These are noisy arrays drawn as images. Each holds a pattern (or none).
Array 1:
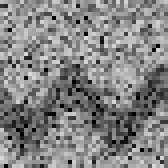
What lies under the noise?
a wavy band
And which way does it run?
left to right
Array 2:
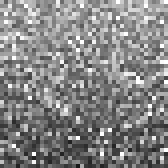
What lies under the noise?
a smooth slope
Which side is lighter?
top
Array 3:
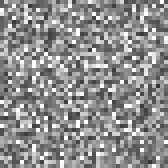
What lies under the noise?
only noise
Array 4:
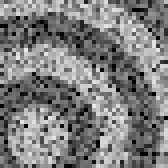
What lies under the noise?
rings round one point
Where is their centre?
bottom left
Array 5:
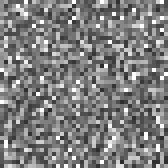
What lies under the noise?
only noise
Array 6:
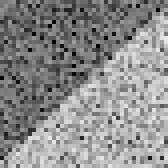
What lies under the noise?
a sharp edge
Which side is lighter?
bottom right
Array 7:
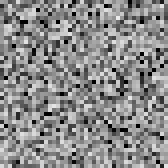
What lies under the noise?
only noise
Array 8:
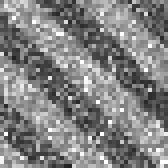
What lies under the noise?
diagonal stripes
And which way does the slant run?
top left to bottom right
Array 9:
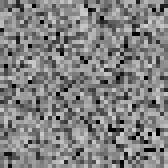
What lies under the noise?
only noise
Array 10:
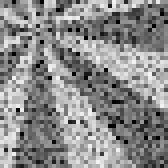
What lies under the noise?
spokes from one point
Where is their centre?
top left
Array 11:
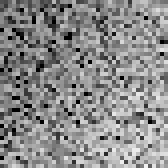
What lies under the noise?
a smooth slope
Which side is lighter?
bottom right
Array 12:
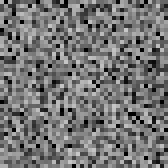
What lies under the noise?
only noise
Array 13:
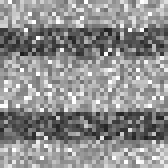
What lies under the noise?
horizontal stripes
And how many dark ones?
2
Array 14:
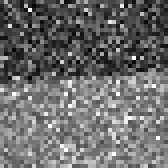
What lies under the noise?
a sharp edge
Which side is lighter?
bottom
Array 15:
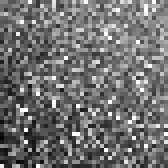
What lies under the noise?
a smooth slope
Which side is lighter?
top right
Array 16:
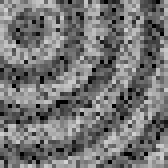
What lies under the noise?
rings round one point
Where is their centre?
top left
